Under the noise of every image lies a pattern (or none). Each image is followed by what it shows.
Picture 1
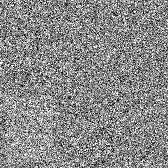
one block
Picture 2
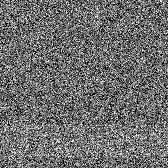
one band of rows
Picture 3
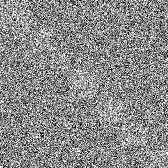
blocks along the diagonal
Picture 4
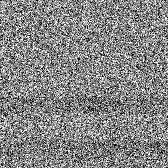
bands of rows
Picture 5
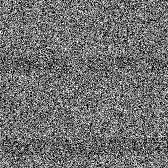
bands of rows
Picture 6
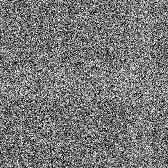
bands of rows crossing bands of columns
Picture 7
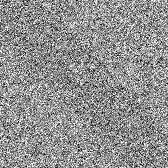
a diagonal band
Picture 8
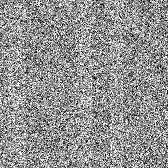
bands of columns
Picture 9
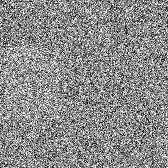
one block
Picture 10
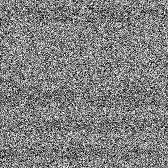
bands of rows
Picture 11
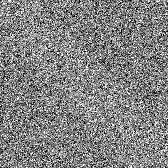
a diagonal band
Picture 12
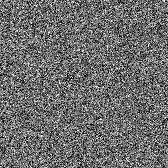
only noise
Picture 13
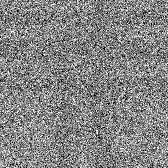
bands of rows crossing bands of columns
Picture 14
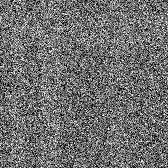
bands of rows crossing bands of columns
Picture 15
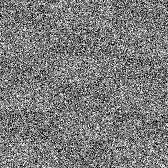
a checkerboard
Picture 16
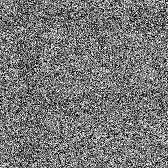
bands of rows crossing bands of columns
